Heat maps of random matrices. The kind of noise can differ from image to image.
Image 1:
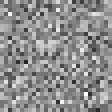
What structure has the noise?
low rank plus noise
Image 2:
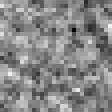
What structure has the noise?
blotchy
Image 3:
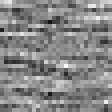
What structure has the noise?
streaked along the rows
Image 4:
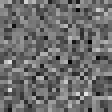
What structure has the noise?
low rank plus noise
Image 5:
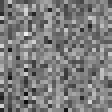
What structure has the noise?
columns of uneven size
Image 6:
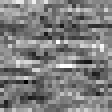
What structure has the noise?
streaked along the rows
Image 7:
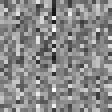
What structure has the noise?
columns of uneven size
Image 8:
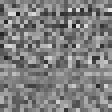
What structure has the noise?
rows of uneven size
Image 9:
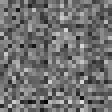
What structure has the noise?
low rank plus noise
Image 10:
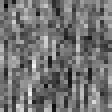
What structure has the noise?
streaked along the columns
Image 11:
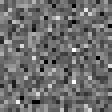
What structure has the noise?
heavy tails
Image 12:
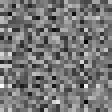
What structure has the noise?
low rank plus noise
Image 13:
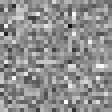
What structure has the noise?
low rank plus noise
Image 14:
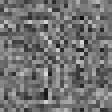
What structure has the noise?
low rank plus noise
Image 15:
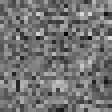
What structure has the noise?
low rank plus noise
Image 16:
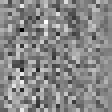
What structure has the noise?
columns of uneven size
